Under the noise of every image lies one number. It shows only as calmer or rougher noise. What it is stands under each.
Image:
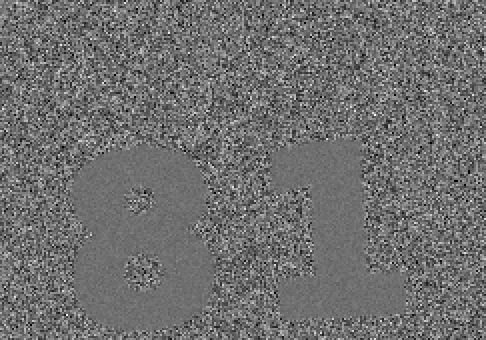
81
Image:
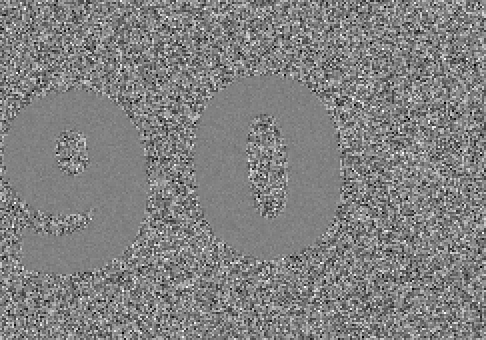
90
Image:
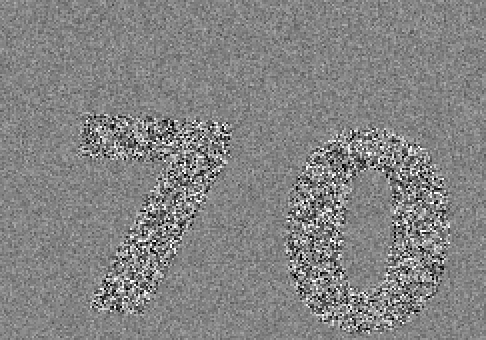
70
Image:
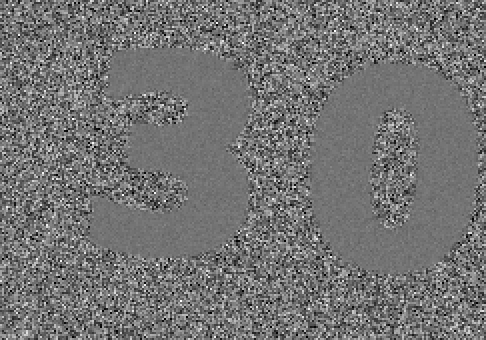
30
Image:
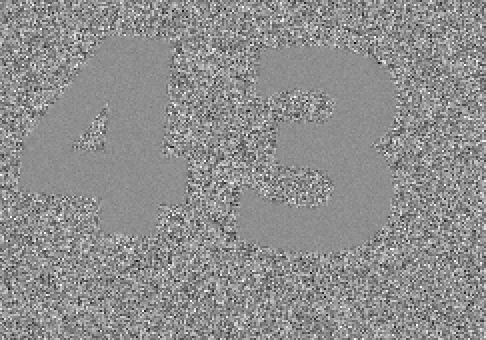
43
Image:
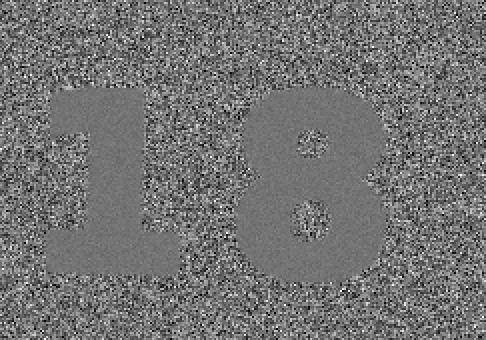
18
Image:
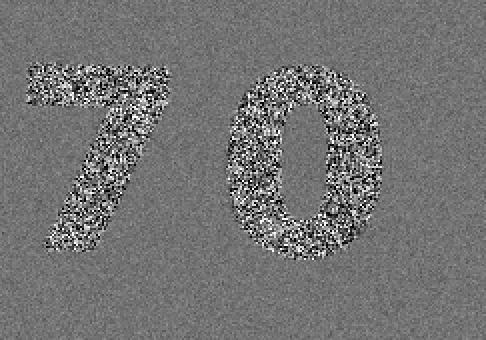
70
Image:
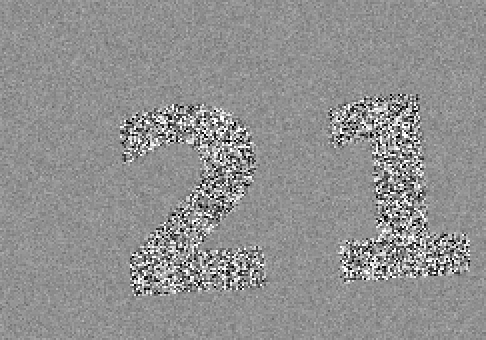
21
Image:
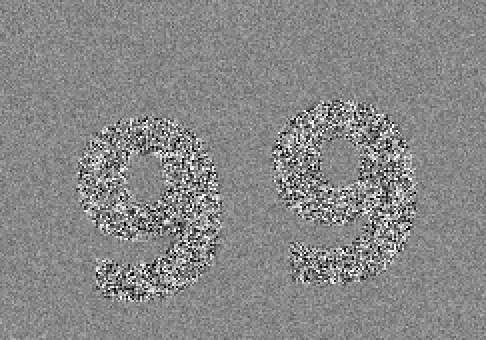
99
